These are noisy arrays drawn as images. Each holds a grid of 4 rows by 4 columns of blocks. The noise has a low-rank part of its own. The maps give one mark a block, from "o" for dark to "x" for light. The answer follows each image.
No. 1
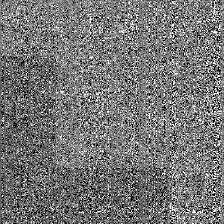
x x x x
o x x x
o x x x
o o o x
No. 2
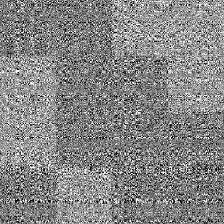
o o x x
x o o x
x o o o
o x o o
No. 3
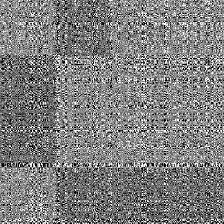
x o x x
o x x x
o x x x
x o o o
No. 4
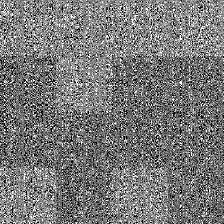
x x x x
o x o o
o o o o
x o x o
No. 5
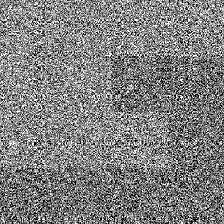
x x x x
x x o o
x x x o
o o o o
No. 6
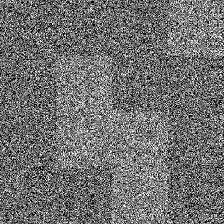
o o o x
o x o o
o x x o
o o x o
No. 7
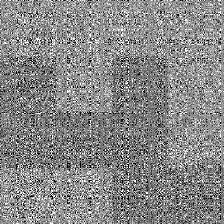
x x x x
o x o x
o o o x
x x o o
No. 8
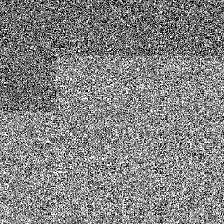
o o o o
o x x x
x x x x
x x x x
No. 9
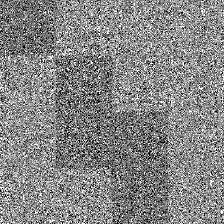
o x x x
x o x x
x o o x
x x o x
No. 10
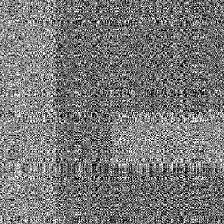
x o o o
x o o o
x o x x
x o o o
